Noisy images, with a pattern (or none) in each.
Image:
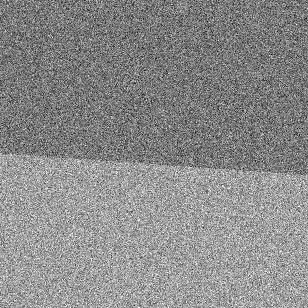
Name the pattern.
a sharp edge
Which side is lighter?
bottom
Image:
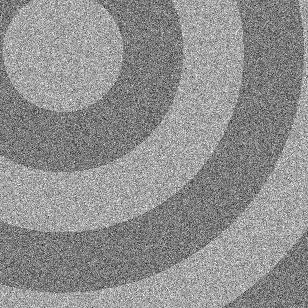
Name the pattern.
rings round one point
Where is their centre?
top left
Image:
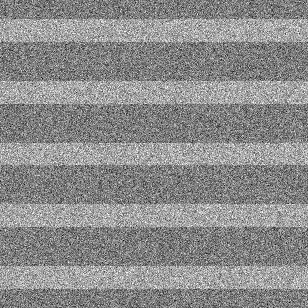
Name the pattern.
horizontal stripes
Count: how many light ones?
5
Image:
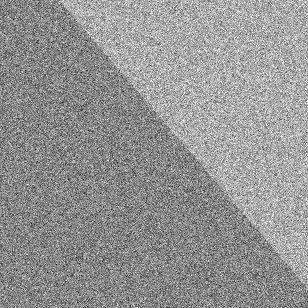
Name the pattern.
a sharp edge
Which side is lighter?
top right
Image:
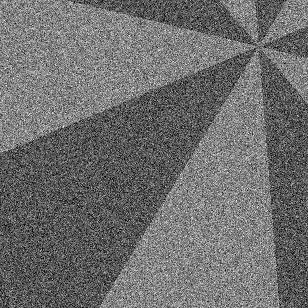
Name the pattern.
spokes from one point
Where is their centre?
top right
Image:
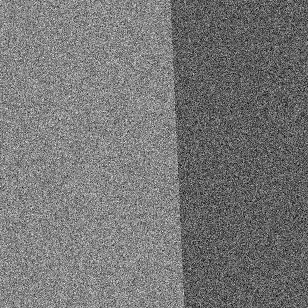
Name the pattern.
a sharp edge
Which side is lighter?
left
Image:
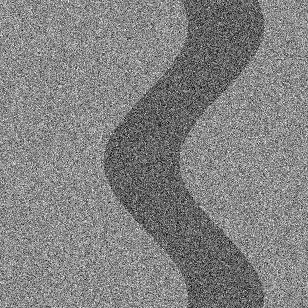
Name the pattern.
a wavy band
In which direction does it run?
top to bottom
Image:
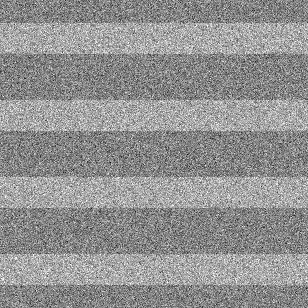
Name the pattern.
horizontal stripes
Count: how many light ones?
4
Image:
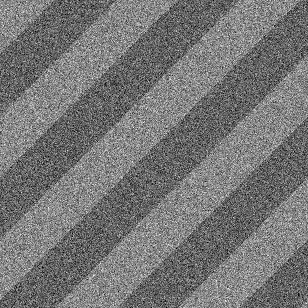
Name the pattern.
diagonal stripes
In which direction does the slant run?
bottom left to top right
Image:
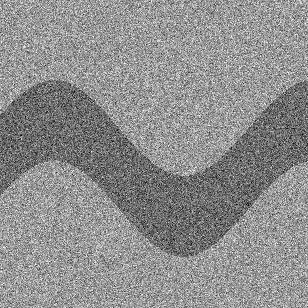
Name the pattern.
a wavy band
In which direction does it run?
left to right
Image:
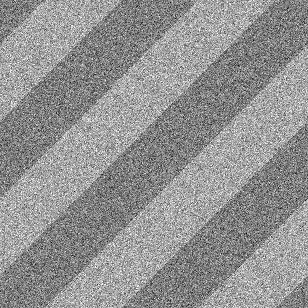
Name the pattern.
diagonal stripes
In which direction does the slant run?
bottom left to top right
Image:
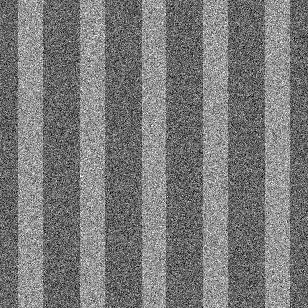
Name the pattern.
vertical stripes
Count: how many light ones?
5
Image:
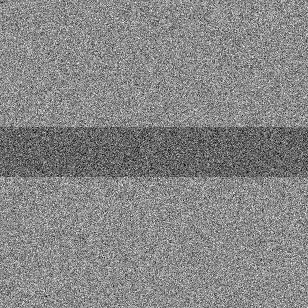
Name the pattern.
one horizontal stripe
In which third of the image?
middle
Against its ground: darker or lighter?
darker
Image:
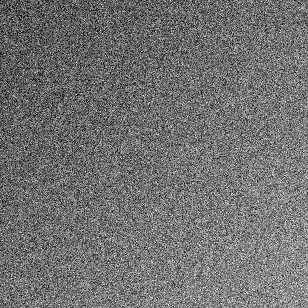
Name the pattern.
a smooth slope
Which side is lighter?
bottom right
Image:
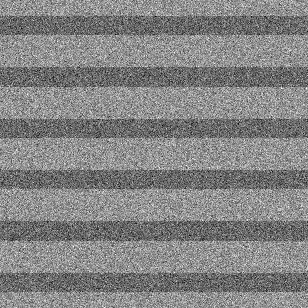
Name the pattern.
horizontal stripes
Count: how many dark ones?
6
